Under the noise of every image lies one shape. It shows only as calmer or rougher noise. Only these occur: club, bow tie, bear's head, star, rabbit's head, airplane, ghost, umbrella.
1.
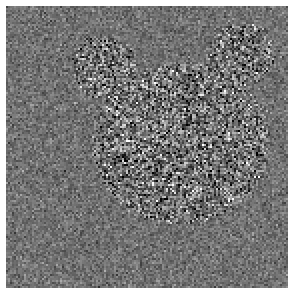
rough bear's head
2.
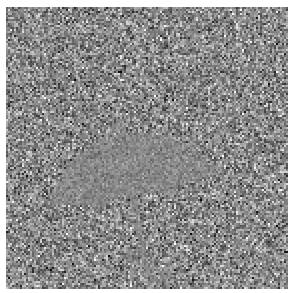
calm umbrella
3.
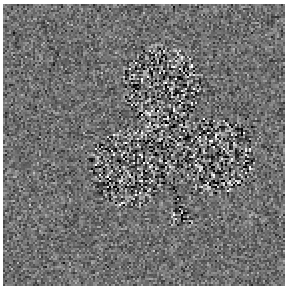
rough club
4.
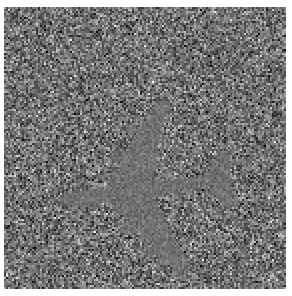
calm airplane
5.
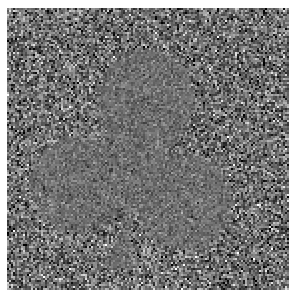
calm club
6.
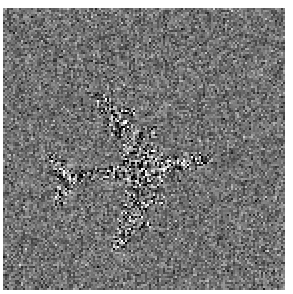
rough airplane
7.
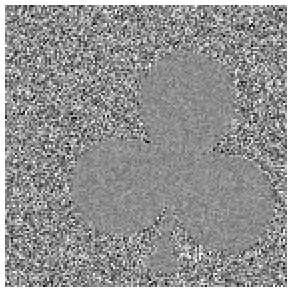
calm club
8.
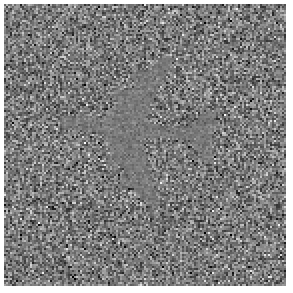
calm airplane
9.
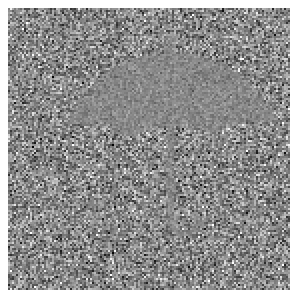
calm umbrella
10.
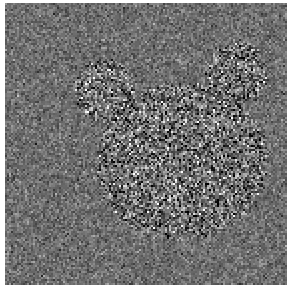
rough bear's head
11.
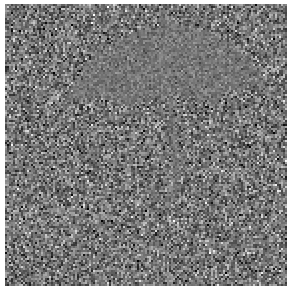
calm umbrella
